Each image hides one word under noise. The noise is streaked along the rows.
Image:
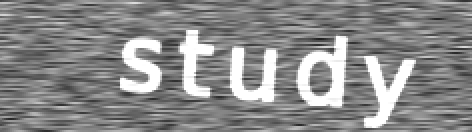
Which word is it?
study
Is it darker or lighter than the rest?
lighter
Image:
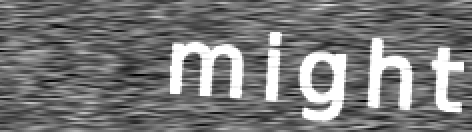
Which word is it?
might
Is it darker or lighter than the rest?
lighter
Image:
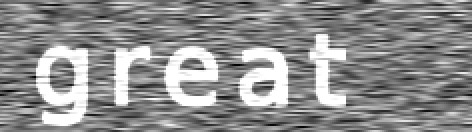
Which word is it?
great
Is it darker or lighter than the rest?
lighter
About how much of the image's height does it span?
two thirds
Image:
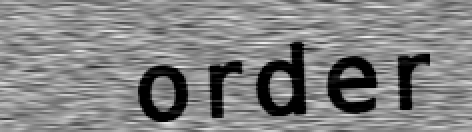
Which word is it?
order
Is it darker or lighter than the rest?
darker
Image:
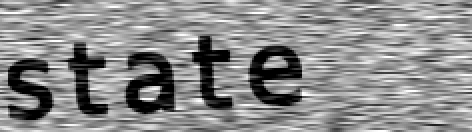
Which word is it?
state
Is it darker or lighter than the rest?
darker
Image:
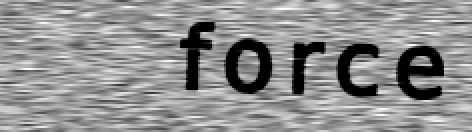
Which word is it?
force
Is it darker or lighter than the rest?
darker
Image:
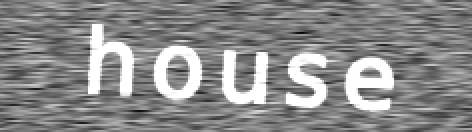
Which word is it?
house
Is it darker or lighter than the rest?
lighter
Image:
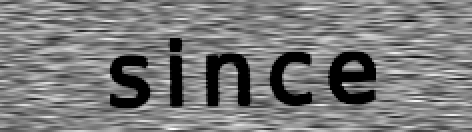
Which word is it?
since
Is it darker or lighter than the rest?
darker
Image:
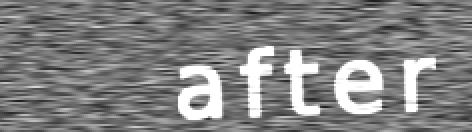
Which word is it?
after
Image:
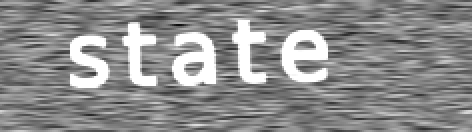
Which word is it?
state
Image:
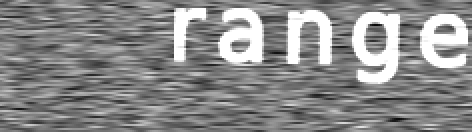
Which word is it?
range
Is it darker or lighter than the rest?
lighter
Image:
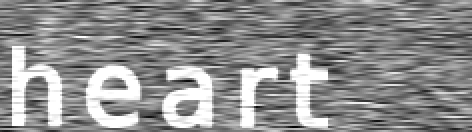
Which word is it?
heart
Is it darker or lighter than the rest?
lighter
